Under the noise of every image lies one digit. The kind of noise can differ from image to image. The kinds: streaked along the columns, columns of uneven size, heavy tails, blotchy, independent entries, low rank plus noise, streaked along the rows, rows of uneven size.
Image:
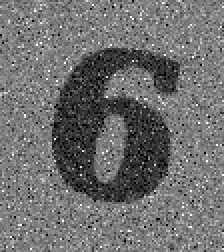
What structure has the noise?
heavy tails
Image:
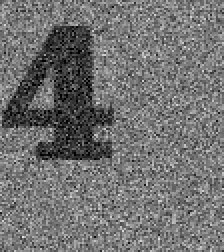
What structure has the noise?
independent entries
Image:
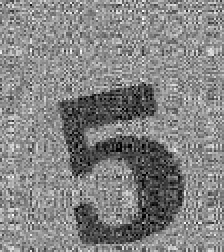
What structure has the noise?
low rank plus noise
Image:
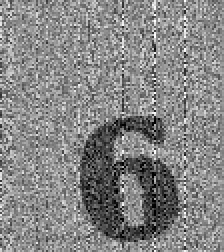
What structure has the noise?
columns of uneven size
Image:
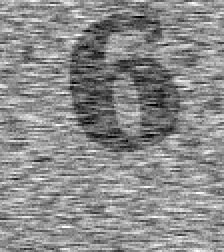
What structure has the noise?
streaked along the rows
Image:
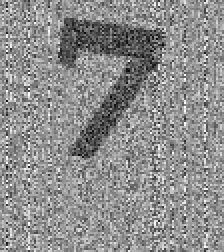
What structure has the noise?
columns of uneven size
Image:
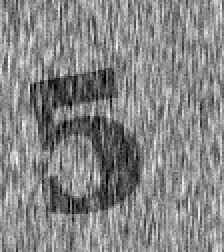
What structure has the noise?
streaked along the columns
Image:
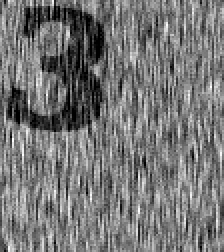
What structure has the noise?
streaked along the columns
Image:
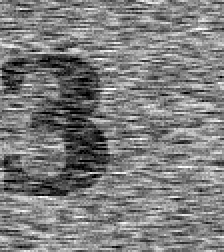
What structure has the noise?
streaked along the rows
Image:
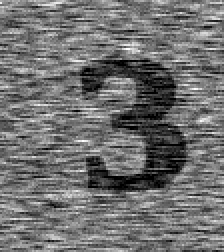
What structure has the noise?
streaked along the rows
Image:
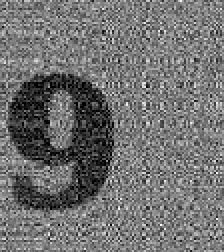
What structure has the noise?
low rank plus noise
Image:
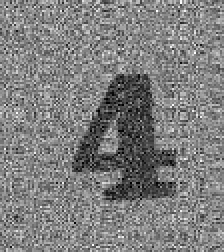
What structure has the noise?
low rank plus noise
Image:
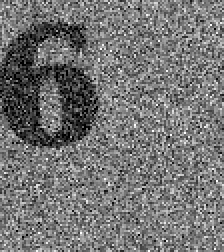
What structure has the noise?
independent entries
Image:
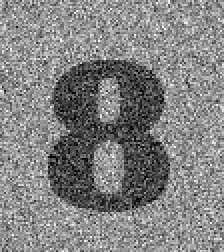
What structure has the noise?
independent entries
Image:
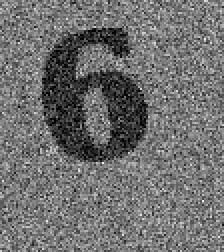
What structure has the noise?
independent entries
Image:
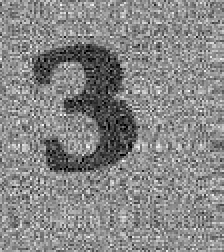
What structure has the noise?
low rank plus noise
